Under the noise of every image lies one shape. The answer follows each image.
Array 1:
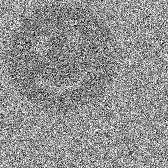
smiling face
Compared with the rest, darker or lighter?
darker
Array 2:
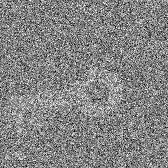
key
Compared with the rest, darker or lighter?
lighter
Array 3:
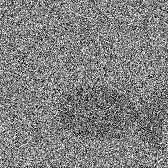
fish
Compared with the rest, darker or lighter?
darker
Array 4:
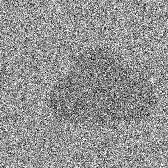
cloud
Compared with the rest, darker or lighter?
darker
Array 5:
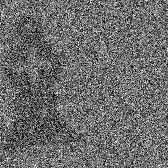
chess bishop
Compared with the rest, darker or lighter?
darker
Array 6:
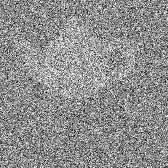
teapot
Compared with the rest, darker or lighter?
lighter
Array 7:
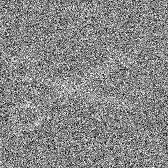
pair of scissors
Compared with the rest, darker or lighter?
lighter
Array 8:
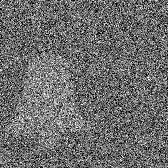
bell
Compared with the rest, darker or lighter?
lighter
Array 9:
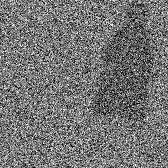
bottle
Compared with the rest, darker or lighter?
darker
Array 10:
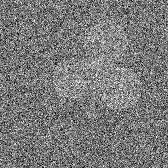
club
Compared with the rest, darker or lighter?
lighter
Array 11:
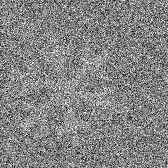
snowflake
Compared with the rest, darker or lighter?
lighter
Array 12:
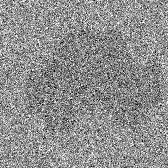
car
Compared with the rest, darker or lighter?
darker
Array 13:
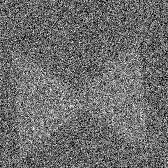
bow tie
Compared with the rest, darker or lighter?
lighter
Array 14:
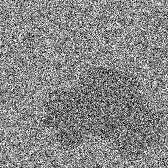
car
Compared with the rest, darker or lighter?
darker
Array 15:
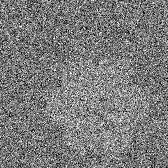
flower
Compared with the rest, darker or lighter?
lighter
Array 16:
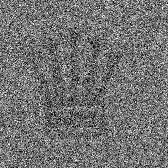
chess queen
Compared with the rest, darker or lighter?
darker
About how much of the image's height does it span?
two thirds
